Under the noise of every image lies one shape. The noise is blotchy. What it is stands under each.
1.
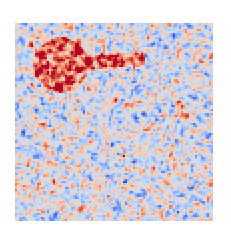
lollipop
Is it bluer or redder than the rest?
redder
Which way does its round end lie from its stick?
left
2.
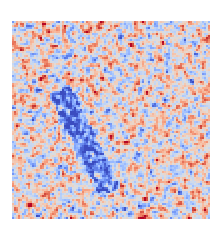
bar
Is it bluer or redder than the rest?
bluer
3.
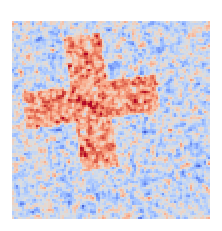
cross
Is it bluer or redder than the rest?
redder
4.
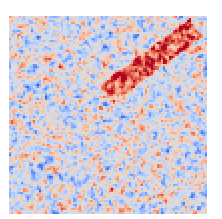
bar
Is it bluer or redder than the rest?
redder
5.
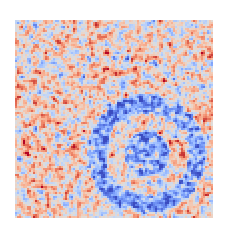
bullseye
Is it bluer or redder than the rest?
bluer
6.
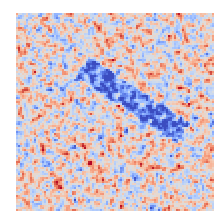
bar
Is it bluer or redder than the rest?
bluer
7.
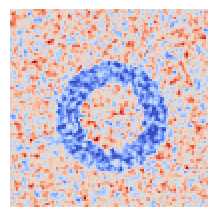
ring
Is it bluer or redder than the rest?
bluer
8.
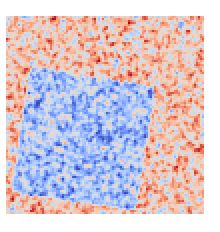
square
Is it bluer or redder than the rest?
bluer
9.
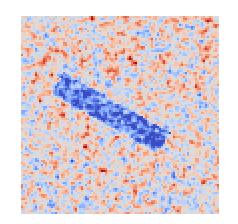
bar
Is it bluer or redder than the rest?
bluer
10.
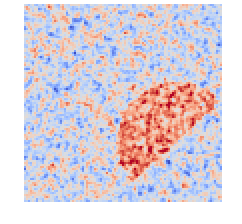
half disc
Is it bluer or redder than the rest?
redder
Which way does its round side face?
up and left
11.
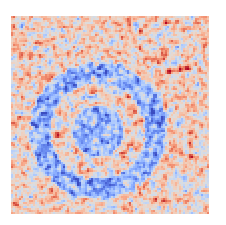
bullseye
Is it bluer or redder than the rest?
bluer
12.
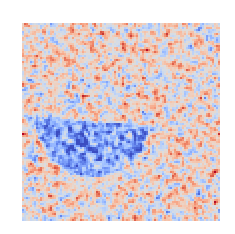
half disc
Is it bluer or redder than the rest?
bluer
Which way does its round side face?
down
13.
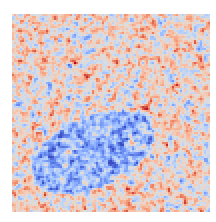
ellipse
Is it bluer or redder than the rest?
bluer
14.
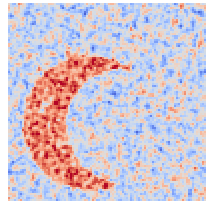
crescent
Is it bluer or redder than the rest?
redder
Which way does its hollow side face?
right
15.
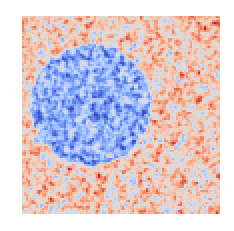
disc
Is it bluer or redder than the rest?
bluer
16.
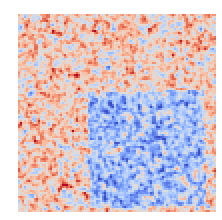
square
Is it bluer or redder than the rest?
bluer
